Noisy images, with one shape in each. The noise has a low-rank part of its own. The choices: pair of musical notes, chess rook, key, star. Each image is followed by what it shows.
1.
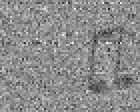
dark pair of musical notes
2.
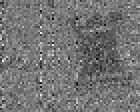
dark chess rook
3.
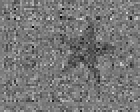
dark star
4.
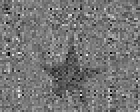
dark star
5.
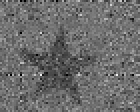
dark star
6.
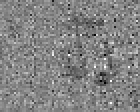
dark pair of musical notes
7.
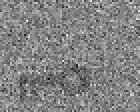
dark key
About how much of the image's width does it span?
half
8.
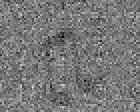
dark pair of musical notes
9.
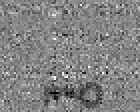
dark key, bottom middle
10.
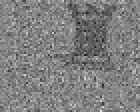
dark chess rook
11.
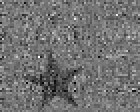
dark star
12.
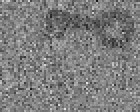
dark key
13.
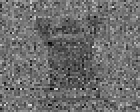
dark chess rook
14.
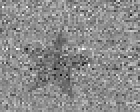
dark star
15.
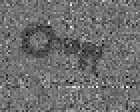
dark key
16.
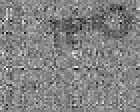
dark key
